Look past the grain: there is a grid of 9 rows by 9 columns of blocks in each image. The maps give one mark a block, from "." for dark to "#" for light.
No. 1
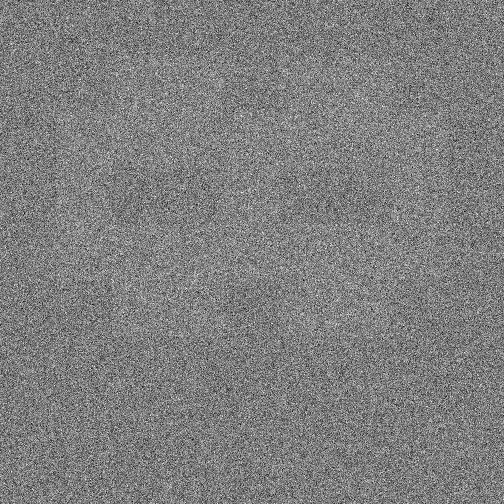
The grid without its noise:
. . . . . . . . .
. . # # . # # . .
. # # # # # # # .
. # . . # . . # .
. # # # # # # # .
. . # # . # # . .
. . . . . . . . .
. . . . . . . . .
. . . . . . . . .
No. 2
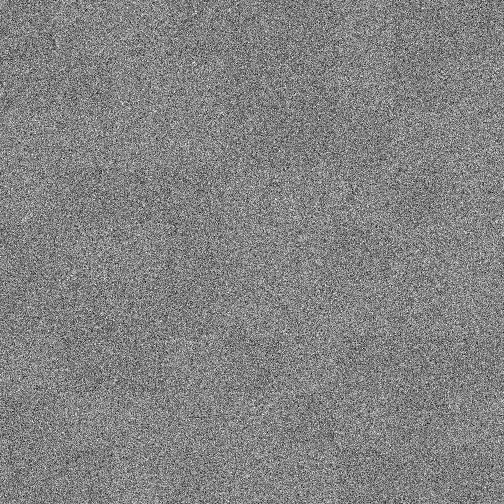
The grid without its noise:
. # # . . . # . .
. . # # . . # . #
# # # # . . . # #
# . . . # # # . #
. # # . # # . # #
. . . . # # # # #
# . . # . # . . .
. # # # # . # . #
. . # . # # . . .
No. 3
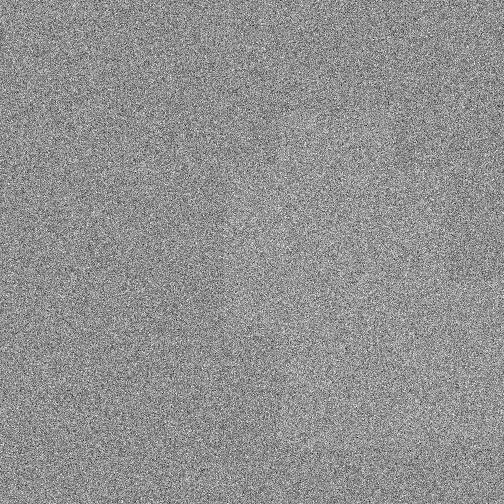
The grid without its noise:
. . . . . . . . .
. . . . . . . . .
. . . . . # # . .
. . . . # # # # .
. . . . # # # # .
. . . . # # # # #
. . . . . # # # #
. . . . . # # # #
. . . . . . . . .
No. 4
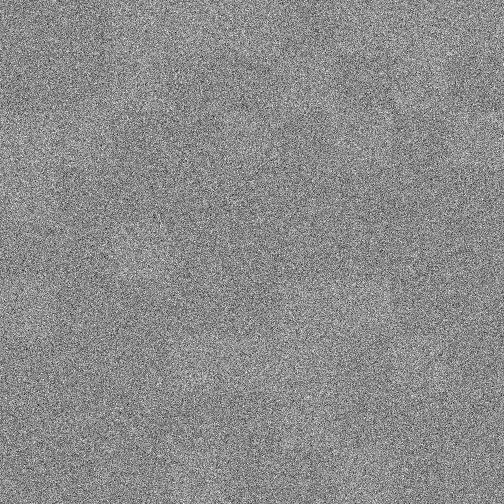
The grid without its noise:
. . # # # . # # #
. . # . . # . # .
# # . . # . # . #
# . . . . . . . .
. . # . . . . . .
# . . . . # # . .
. . . # # # . # .
. . . . . # . . .
. . . # . . # . .
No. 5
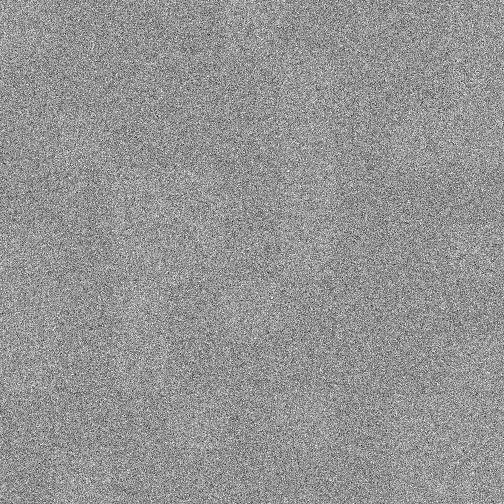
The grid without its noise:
# . . . # . . . #
. . . . . # . . #
. # . . . # . # #
. . # # . # . . .
# . # # . # . . #
# . # . # . . . .
# . # . . . . . #
. . . # . # . # #
. # . . . . . # #
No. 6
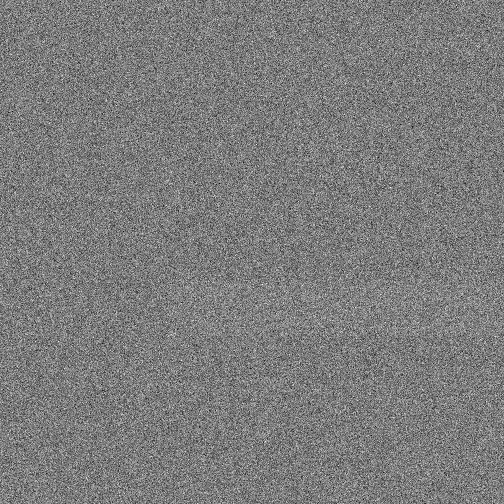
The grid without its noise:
. . . . . . . . .
. . . . . . . . .
. . . . . . . . .
. . . . . . . . .
. . . . . . . . .
. . . # # # # # #
. . . . . . . . .
. . . . . . . . .
. . . . . . . . .
